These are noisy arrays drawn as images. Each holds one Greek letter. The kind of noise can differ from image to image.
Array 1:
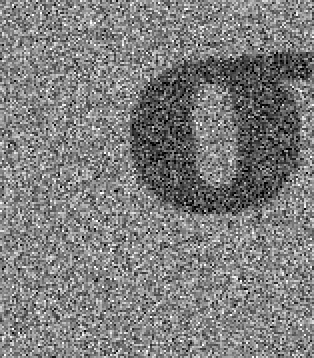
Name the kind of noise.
independent entries
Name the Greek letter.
sigma
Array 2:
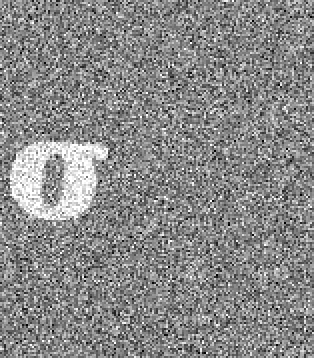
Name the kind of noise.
low rank plus noise
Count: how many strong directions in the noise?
two
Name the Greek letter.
sigma
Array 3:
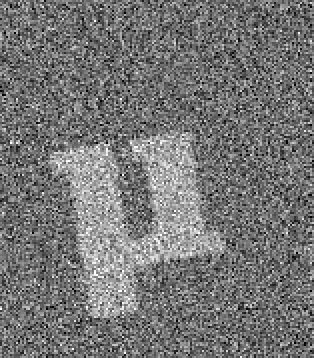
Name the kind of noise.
low rank plus noise
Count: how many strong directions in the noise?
five to eight
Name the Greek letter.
mu
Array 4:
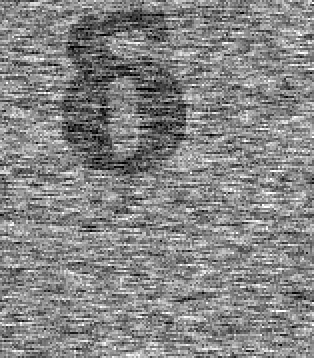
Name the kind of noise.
streaked along the rows
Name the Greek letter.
delta
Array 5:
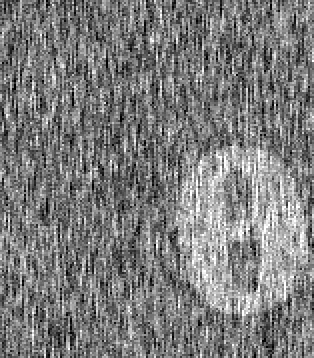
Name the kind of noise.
streaked along the columns
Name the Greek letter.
theta
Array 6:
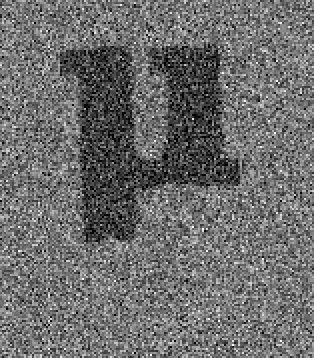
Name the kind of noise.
low rank plus noise
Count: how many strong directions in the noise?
two
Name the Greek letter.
mu
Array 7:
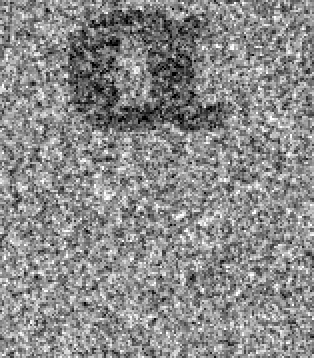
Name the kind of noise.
blotchy
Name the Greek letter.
alpha
